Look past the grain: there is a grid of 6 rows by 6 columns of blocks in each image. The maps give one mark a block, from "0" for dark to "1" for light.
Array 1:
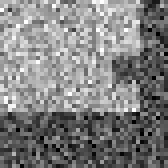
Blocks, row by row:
1 1 1 1 1 0
1 1 1 1 1 0
1 1 1 1 0 0
1 1 1 1 1 0
0 0 0 0 0 0
0 0 0 0 0 0
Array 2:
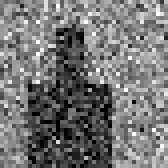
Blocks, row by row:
1 1 1 1 1 1
1 1 0 1 1 1
1 1 0 1 1 1
1 0 0 0 1 1
1 0 0 0 1 1
1 0 0 0 1 1
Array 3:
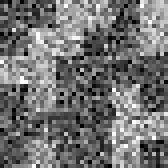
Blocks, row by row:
0 0 1 1 0 1
0 1 1 0 0 1
1 1 0 0 0 0
0 1 0 0 1 0
0 0 0 0 1 1
0 1 0 0 1 0
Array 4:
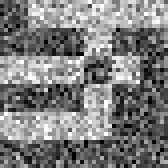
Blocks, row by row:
0 1 1 1 1 1
0 0 0 1 0 0
1 1 1 0 1 0
0 0 0 1 0 0
1 1 1 1 0 0
0 0 0 0 0 0
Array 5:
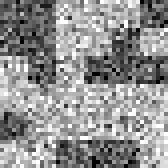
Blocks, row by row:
0 0 1 1 1 0
0 0 1 1 0 1
1 0 1 0 0 0
1 1 1 1 1 1
0 1 1 1 1 1
1 1 0 0 0 1
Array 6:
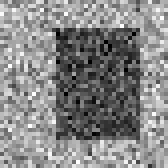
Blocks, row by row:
1 1 1 1 1 1
1 1 0 0 0 1
1 1 0 0 0 1
1 1 0 0 0 1
1 1 0 0 0 1
1 1 1 1 1 1
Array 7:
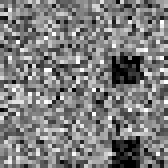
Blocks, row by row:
1 1 1 1 1 1
1 1 1 1 1 1
1 1 1 1 0 1
1 1 1 1 1 1
1 1 1 1 1 1
1 1 1 1 0 1
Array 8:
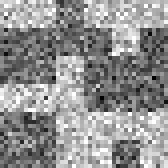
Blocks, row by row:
1 1 0 1 1 1
0 0 0 0 1 0
0 0 1 0 0 0
1 1 1 0 0 0
0 0 1 1 1 1
0 0 1 1 0 1
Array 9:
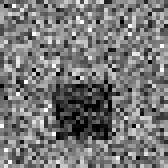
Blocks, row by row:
1 1 1 1 1 1
1 1 1 1 1 1
1 1 1 1 1 1
1 1 0 0 1 1
1 1 0 0 1 1
1 1 1 1 1 1
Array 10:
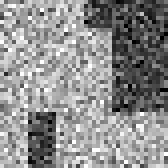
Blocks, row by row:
1 1 1 0 0 0
1 1 1 1 0 0
1 1 1 1 0 0
1 1 1 1 0 0
1 0 1 1 1 1
1 0 1 1 1 1
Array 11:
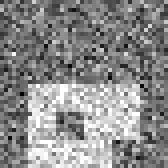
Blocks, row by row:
0 0 0 0 0 0
0 0 0 0 0 0
0 0 0 0 0 0
0 1 1 1 1 0
0 1 0 1 1 0
0 1 1 1 0 0
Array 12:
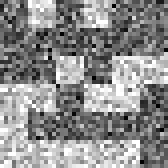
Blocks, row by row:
0 1 0 1 0 0
0 0 0 0 0 0
0 0 1 0 1 1
1 1 0 1 1 0
1 0 0 0 0 0
1 1 1 1 1 0
